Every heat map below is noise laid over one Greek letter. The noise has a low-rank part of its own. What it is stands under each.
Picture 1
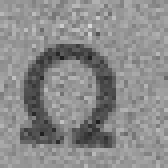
omega
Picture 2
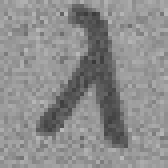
lambda
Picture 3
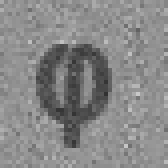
phi
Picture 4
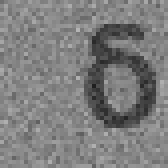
delta
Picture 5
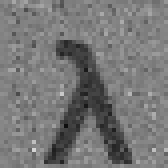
lambda
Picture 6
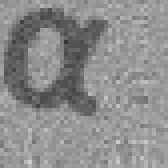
alpha
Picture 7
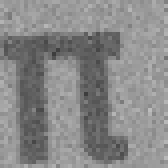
pi
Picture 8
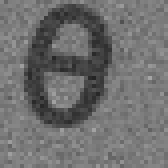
theta
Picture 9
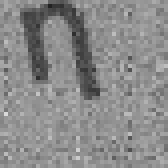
eta
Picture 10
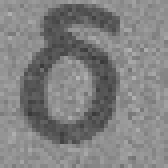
delta
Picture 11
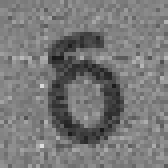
delta
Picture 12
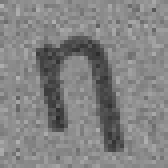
eta
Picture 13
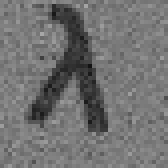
lambda
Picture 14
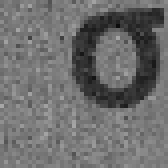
sigma
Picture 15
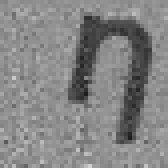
eta
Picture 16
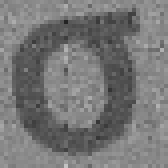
sigma
